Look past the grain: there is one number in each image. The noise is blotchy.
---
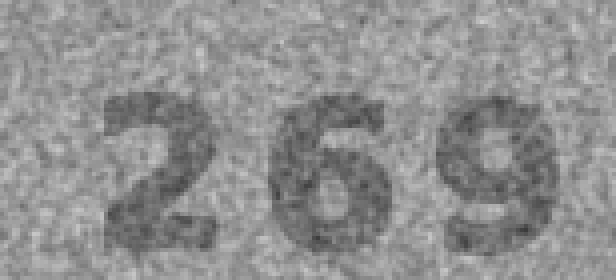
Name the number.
269
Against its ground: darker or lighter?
darker
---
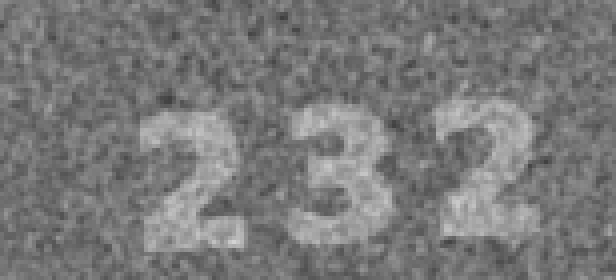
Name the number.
232
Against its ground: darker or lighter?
lighter
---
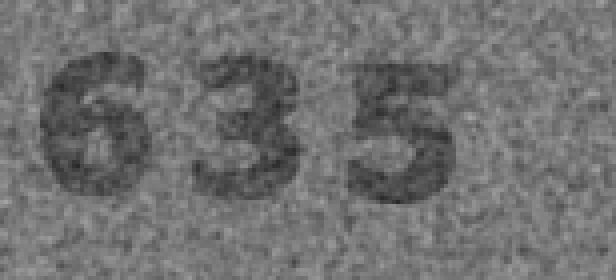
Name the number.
635
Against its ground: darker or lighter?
darker
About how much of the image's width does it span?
two thirds
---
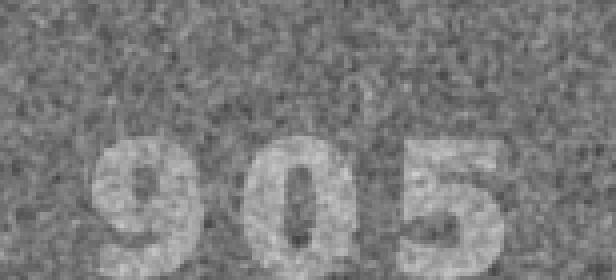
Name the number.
905
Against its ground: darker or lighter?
lighter
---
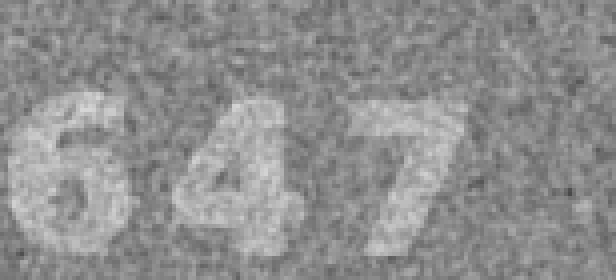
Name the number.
647
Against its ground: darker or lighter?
lighter
